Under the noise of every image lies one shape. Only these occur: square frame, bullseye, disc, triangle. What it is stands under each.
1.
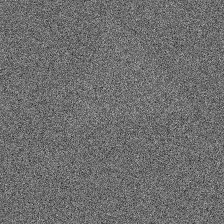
light triangle
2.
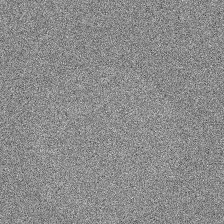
light disc
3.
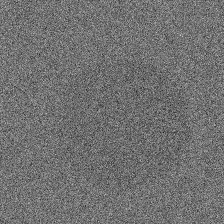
dark disc
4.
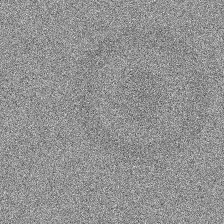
dark bullseye
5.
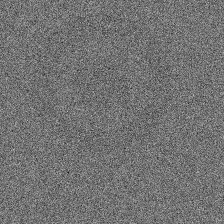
dark bullseye
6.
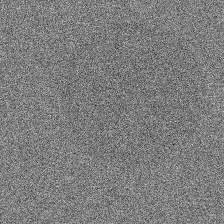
dark disc
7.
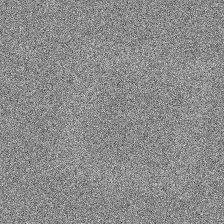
light square frame
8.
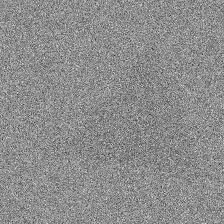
dark triangle
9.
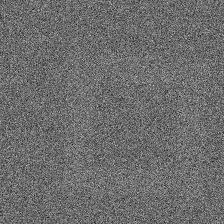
light square frame
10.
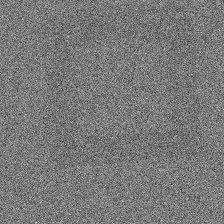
dark square frame
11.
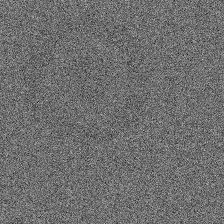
dark bullseye
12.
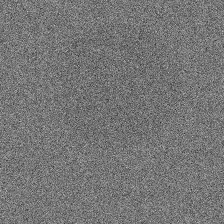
dark disc
